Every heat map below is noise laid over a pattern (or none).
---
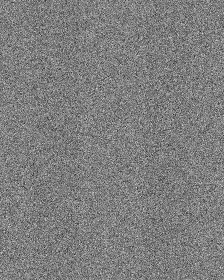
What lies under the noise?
vertical stripes
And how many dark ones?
2
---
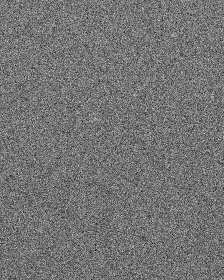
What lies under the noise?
a smooth slope
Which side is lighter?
top
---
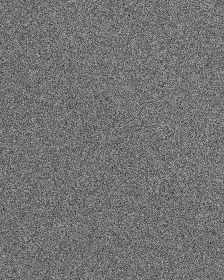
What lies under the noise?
a sharp edge
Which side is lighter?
top right
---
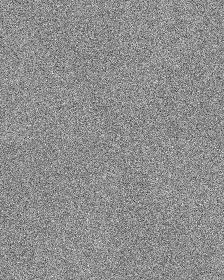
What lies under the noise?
spokes from one point
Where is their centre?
centre
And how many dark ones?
4
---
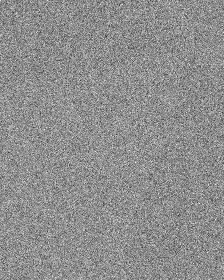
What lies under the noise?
spokes from one point
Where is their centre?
top right
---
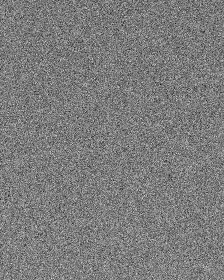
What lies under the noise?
a smooth slope
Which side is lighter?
bottom
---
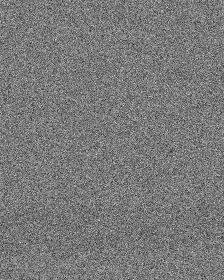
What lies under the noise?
one horizontal stripe
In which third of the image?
bottom
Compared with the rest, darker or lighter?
darker
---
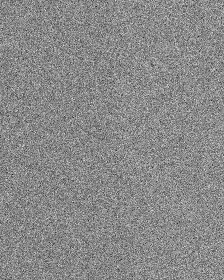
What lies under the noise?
a sharp edge
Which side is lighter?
right
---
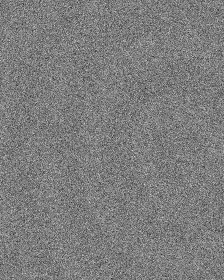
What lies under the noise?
rings round one point
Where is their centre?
middle right
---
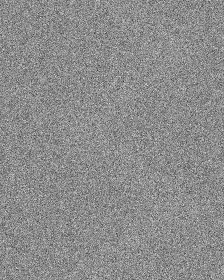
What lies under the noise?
a wavy band
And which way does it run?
top to bottom
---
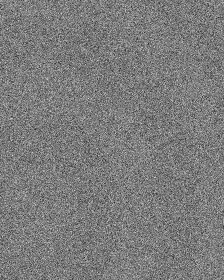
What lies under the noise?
rings round one point
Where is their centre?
bottom left
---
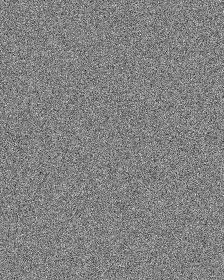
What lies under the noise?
only noise
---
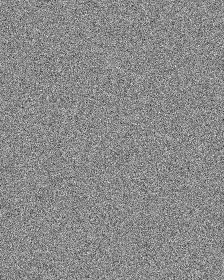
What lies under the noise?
only noise
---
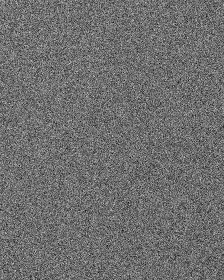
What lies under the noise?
a smooth slope
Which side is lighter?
top left
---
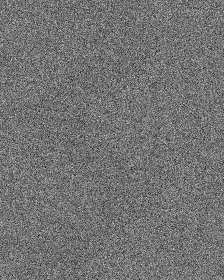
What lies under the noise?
a wavy band
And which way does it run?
top to bottom
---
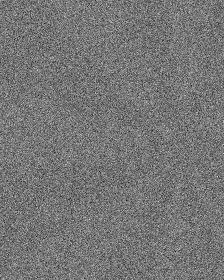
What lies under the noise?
spokes from one point
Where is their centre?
middle right
